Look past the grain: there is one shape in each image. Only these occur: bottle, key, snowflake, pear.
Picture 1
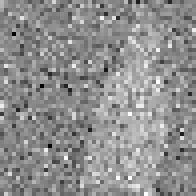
bottle
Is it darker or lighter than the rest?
lighter
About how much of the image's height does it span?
nearly all
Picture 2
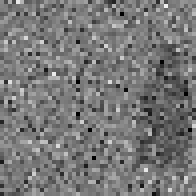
bottle
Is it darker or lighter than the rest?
darker
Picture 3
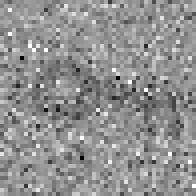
key
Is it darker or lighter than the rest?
darker
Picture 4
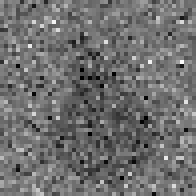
pear
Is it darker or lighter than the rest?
darker
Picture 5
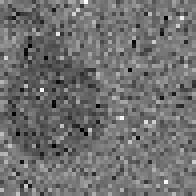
pear
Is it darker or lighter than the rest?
darker
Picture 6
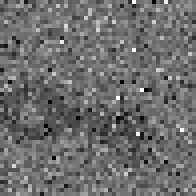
key
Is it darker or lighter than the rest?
darker
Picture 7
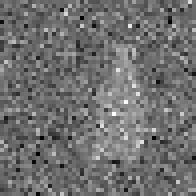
bottle
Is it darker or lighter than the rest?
lighter
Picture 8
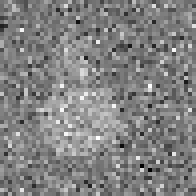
pear
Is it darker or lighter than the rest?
lighter
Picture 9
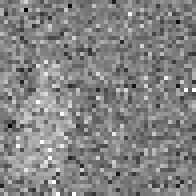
bottle
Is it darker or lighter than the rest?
lighter
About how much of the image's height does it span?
two thirds
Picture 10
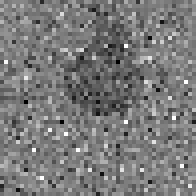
pear
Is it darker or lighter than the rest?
darker
